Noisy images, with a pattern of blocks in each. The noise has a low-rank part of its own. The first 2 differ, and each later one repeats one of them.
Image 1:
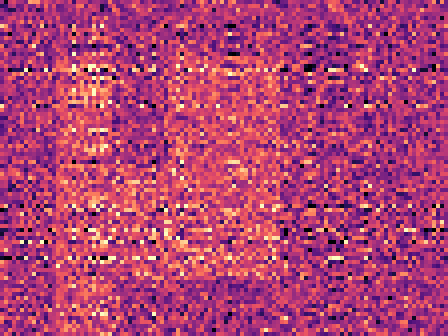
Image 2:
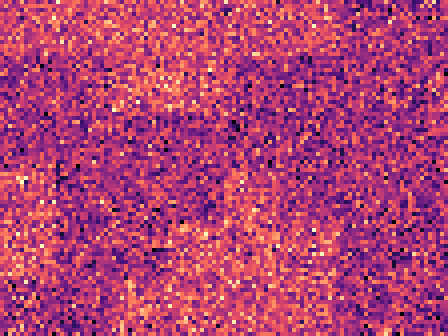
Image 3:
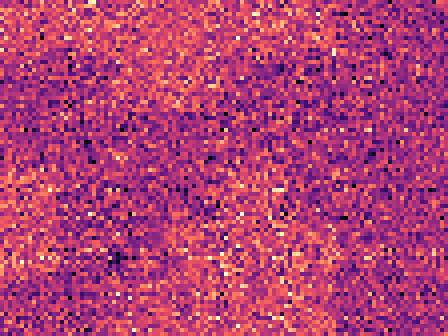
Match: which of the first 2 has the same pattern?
2
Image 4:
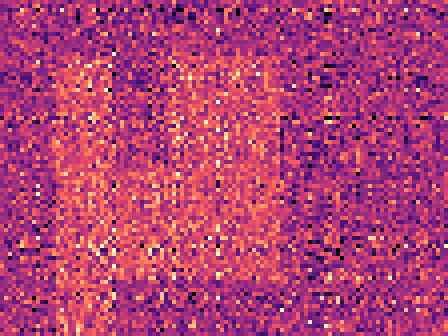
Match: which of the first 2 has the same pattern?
1
